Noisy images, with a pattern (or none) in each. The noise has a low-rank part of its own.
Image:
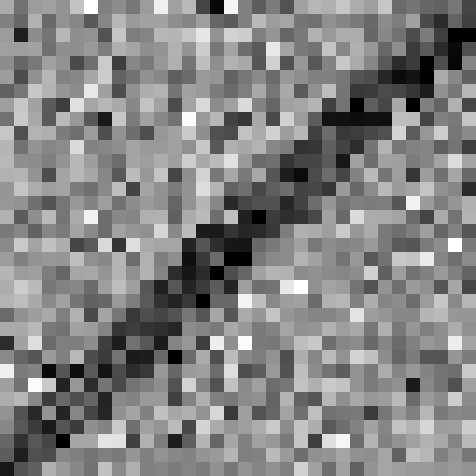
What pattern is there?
a diagonal band
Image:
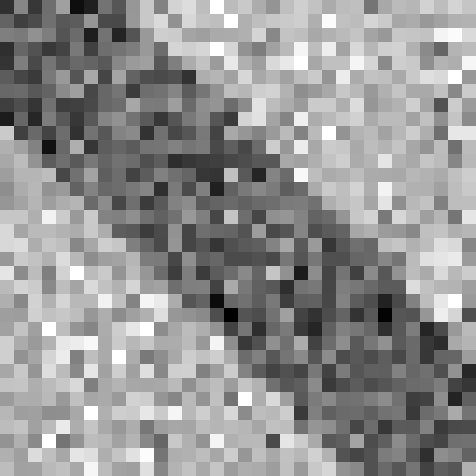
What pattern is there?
a diagonal band
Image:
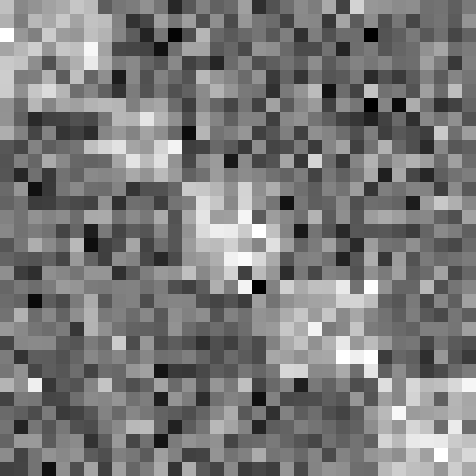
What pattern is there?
blocks along the diagonal
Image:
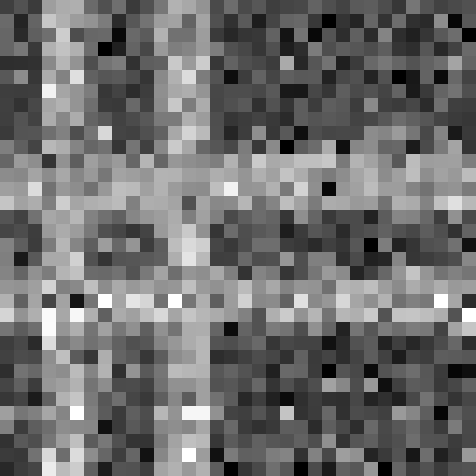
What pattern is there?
bands of rows crossing bands of columns
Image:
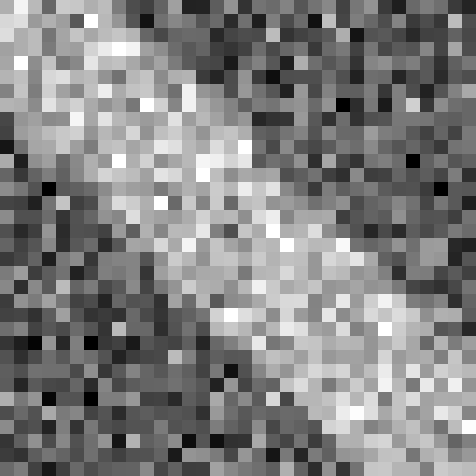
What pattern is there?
a diagonal band
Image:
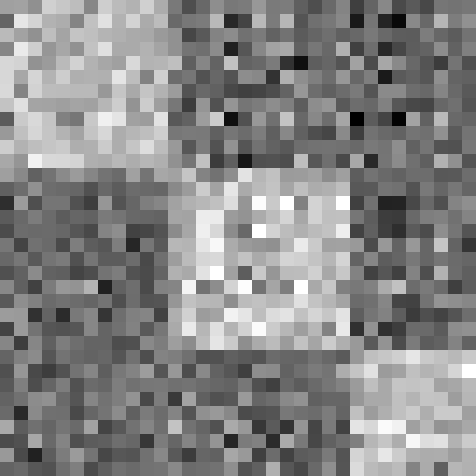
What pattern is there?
blocks along the diagonal
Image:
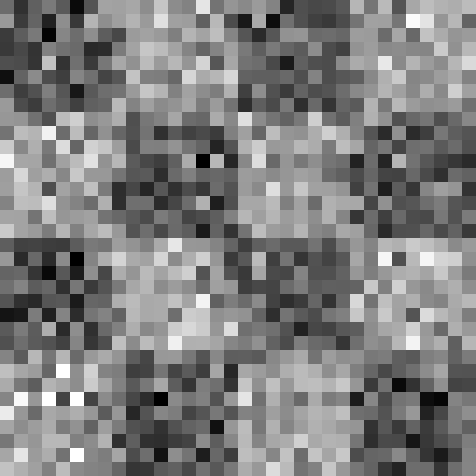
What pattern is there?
a checkerboard
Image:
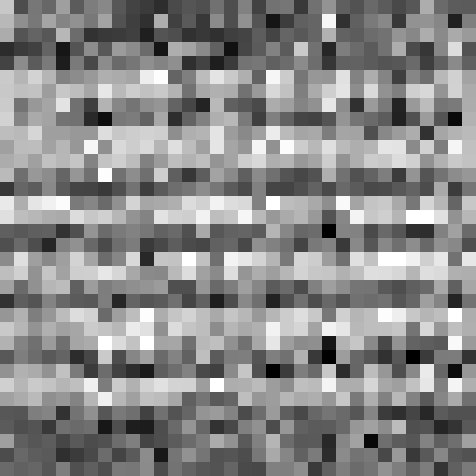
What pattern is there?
bands of rows
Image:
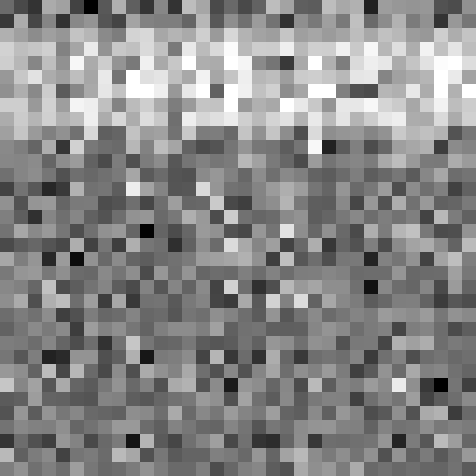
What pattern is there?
one band of rows
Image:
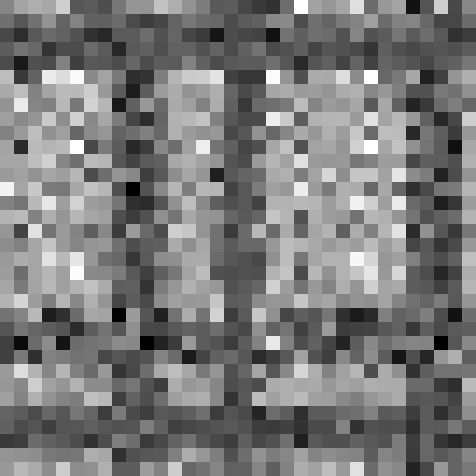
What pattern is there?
bands of rows crossing bands of columns
